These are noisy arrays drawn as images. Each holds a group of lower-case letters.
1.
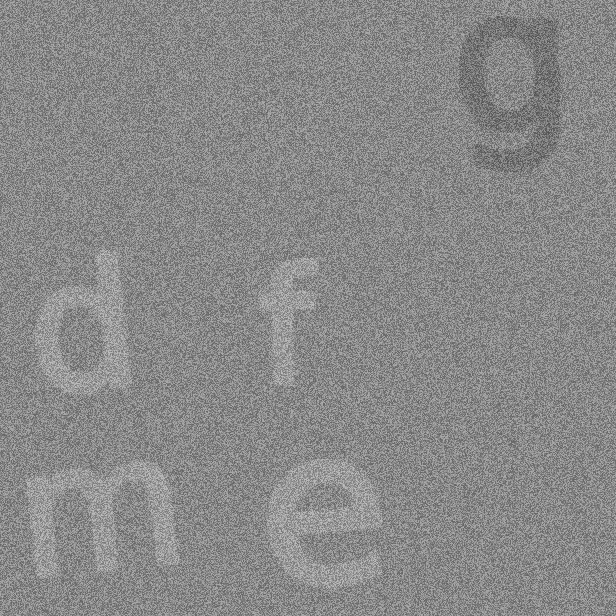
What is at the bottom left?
m
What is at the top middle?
nothing
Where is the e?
bottom middle
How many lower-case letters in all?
5
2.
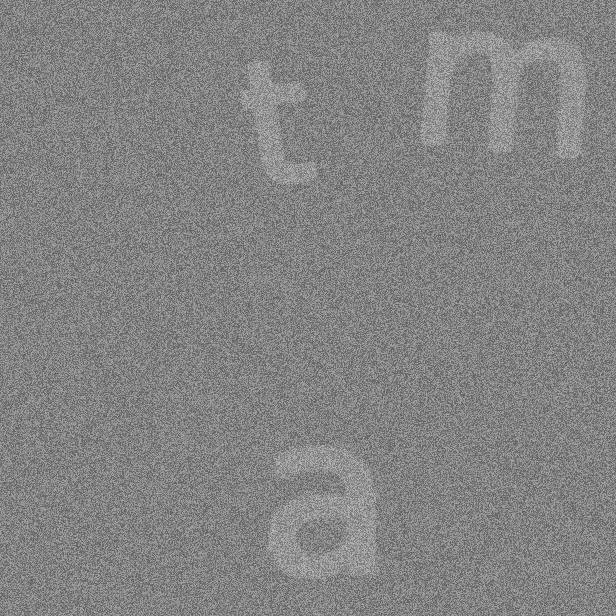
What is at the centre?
nothing
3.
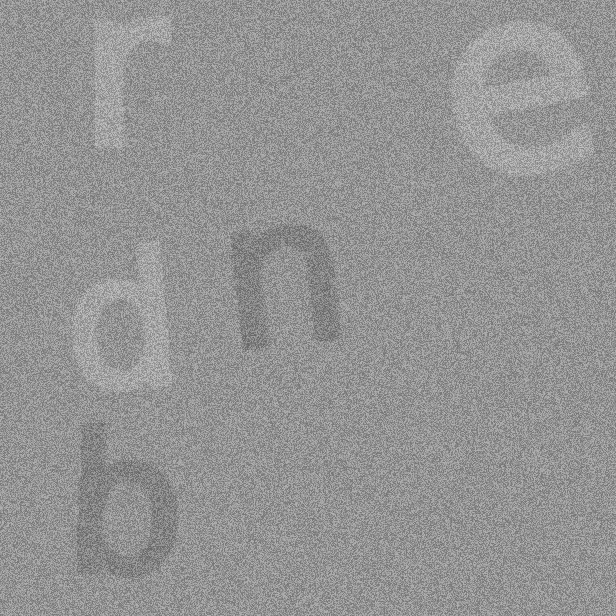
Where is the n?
centre
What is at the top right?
e
